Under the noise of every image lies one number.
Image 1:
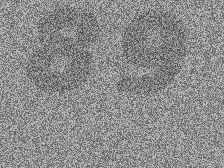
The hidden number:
89
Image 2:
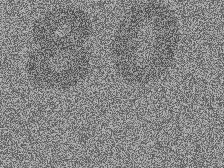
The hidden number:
80
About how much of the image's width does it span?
two thirds
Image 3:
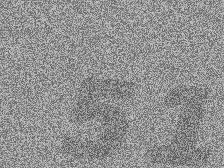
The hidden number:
51
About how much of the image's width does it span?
two thirds
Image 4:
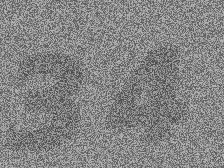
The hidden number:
34
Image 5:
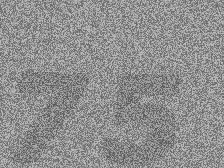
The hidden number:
75
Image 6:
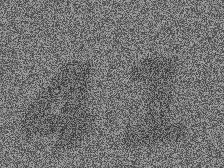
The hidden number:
41
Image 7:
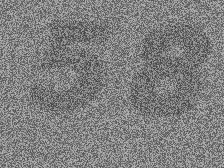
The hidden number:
58
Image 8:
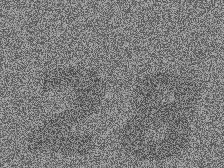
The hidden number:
28
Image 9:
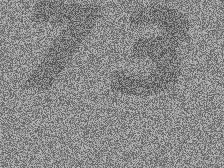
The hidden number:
73
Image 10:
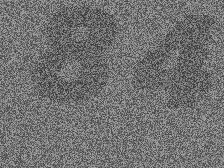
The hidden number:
84
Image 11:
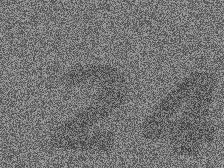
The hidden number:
24
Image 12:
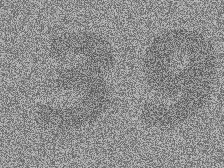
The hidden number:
39
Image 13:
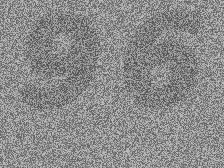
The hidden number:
96
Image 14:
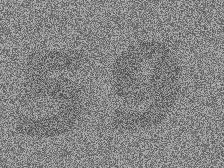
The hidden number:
59
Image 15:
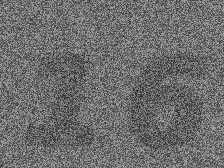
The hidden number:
16
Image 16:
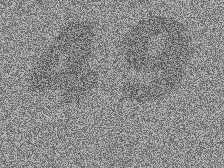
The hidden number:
49
